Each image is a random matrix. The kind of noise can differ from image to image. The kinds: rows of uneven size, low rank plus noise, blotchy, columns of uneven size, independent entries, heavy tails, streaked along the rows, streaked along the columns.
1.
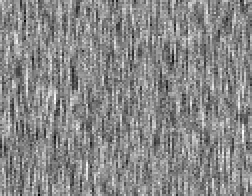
streaked along the columns
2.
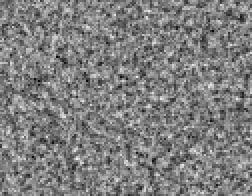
blotchy
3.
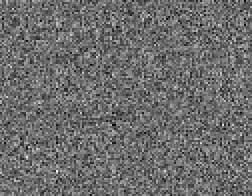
low rank plus noise
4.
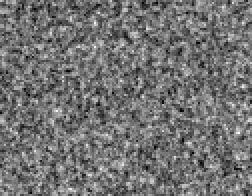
blotchy
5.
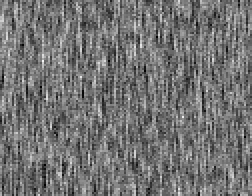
streaked along the columns
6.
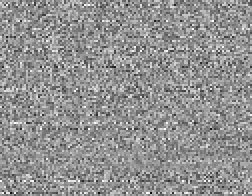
rows of uneven size
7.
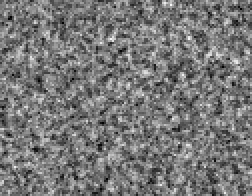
blotchy
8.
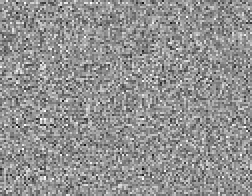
low rank plus noise
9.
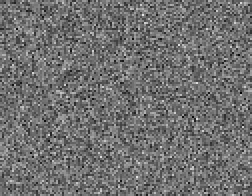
independent entries
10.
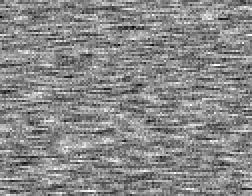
streaked along the rows
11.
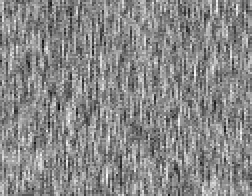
streaked along the columns
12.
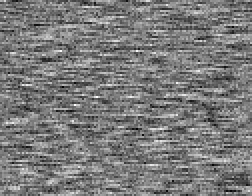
streaked along the rows
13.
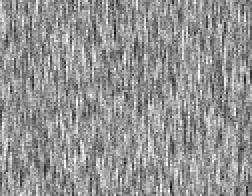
streaked along the columns
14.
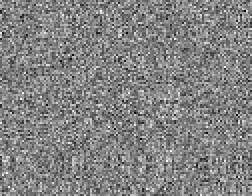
low rank plus noise
